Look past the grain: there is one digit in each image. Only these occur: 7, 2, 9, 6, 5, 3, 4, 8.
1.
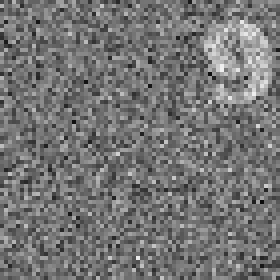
9
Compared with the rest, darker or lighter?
lighter
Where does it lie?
top right
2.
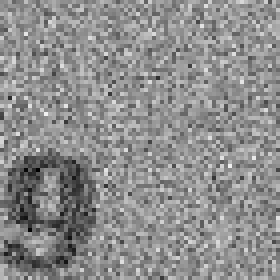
9
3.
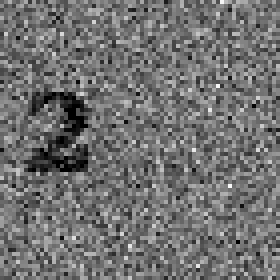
2
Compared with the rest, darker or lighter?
darker
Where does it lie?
middle left
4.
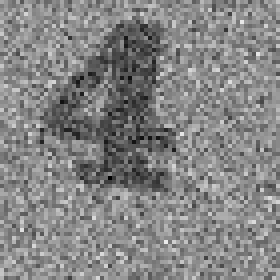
4
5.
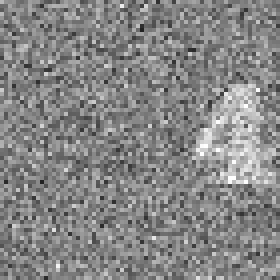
4
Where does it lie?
middle right
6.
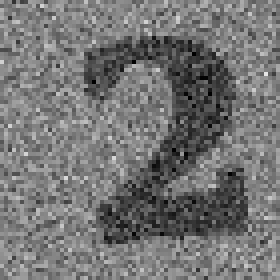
2
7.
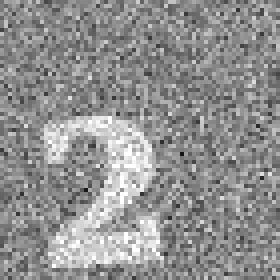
2
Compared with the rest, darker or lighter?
lighter
